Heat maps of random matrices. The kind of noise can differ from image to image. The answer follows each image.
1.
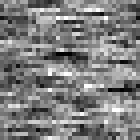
streaked along the rows
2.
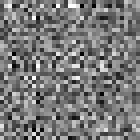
low rank plus noise
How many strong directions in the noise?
two
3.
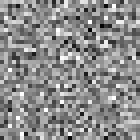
independent entries
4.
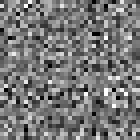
low rank plus noise
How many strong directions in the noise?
five to eight
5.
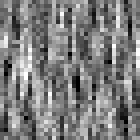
streaked along the columns
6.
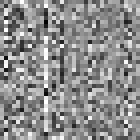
columns of uneven size
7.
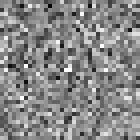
low rank plus noise
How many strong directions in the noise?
three or four
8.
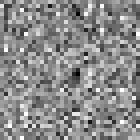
low rank plus noise
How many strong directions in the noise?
five to eight
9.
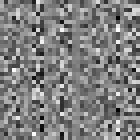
columns of uneven size
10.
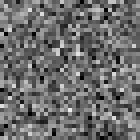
independent entries
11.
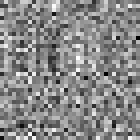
low rank plus noise
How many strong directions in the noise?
three or four
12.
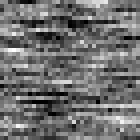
streaked along the rows
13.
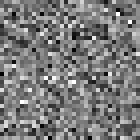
low rank plus noise
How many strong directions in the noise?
five to eight
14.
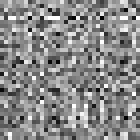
low rank plus noise
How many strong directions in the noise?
one
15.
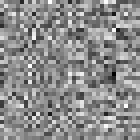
low rank plus noise
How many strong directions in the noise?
one
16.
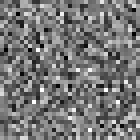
independent entries
